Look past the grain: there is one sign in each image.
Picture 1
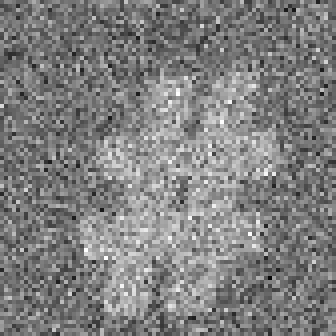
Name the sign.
hash sign
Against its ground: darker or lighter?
lighter
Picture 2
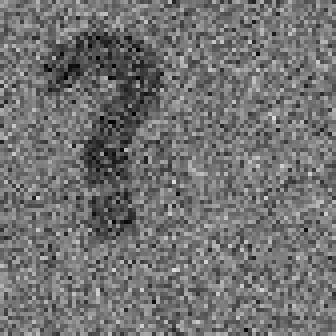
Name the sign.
question mark
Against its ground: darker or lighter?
darker
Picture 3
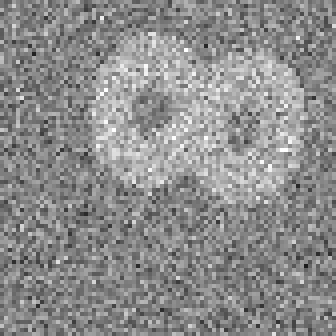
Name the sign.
infinity sign
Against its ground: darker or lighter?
lighter
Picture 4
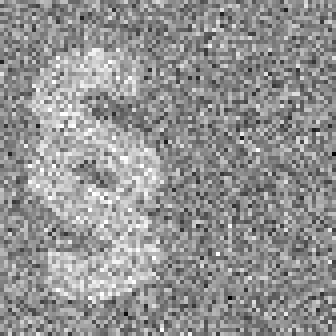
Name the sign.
section sign
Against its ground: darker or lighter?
lighter
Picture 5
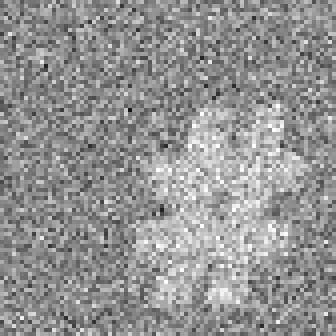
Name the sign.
hash sign
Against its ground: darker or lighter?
lighter
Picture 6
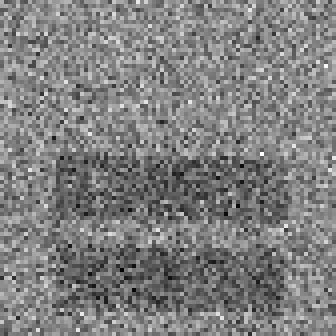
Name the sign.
equals sign
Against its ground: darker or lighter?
darker
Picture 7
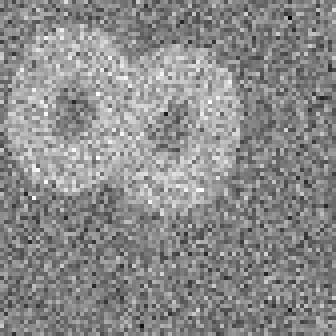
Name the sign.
infinity sign
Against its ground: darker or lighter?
lighter
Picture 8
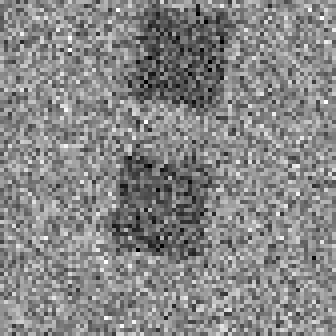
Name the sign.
colon
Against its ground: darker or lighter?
darker
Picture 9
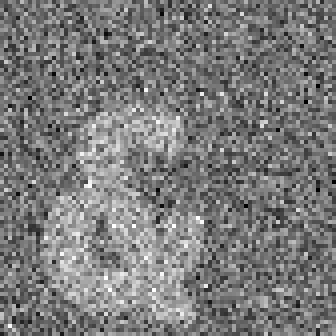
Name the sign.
ampersand
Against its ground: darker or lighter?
lighter
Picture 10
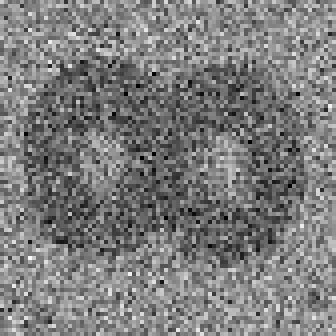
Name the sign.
infinity sign
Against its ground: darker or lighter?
darker
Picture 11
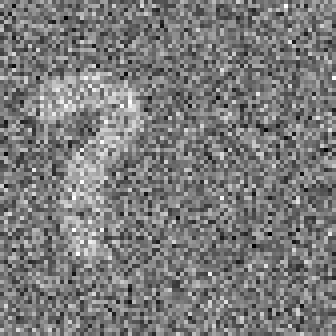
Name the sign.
question mark
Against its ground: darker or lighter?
lighter
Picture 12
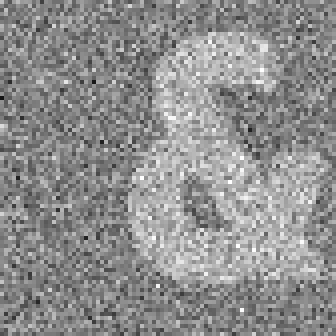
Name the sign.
ampersand
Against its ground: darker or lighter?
lighter
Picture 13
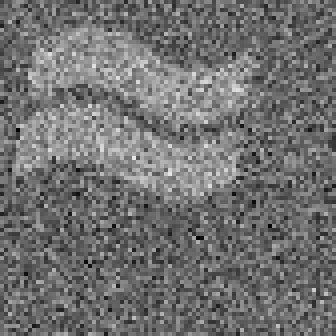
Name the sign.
approximately sign
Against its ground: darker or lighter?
lighter
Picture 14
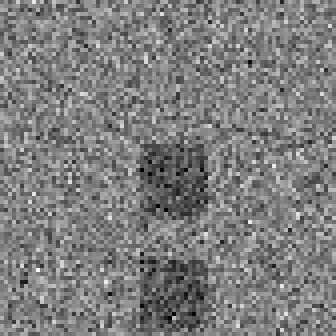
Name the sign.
colon
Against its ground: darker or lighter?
darker
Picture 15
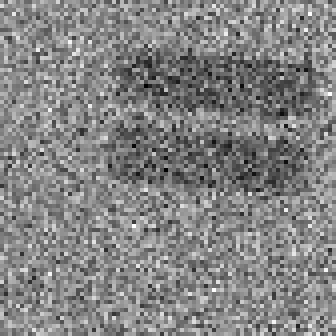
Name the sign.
equals sign
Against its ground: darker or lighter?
darker
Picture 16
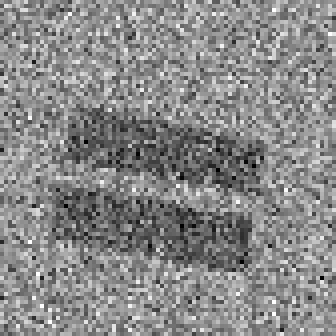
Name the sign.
equals sign
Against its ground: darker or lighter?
darker
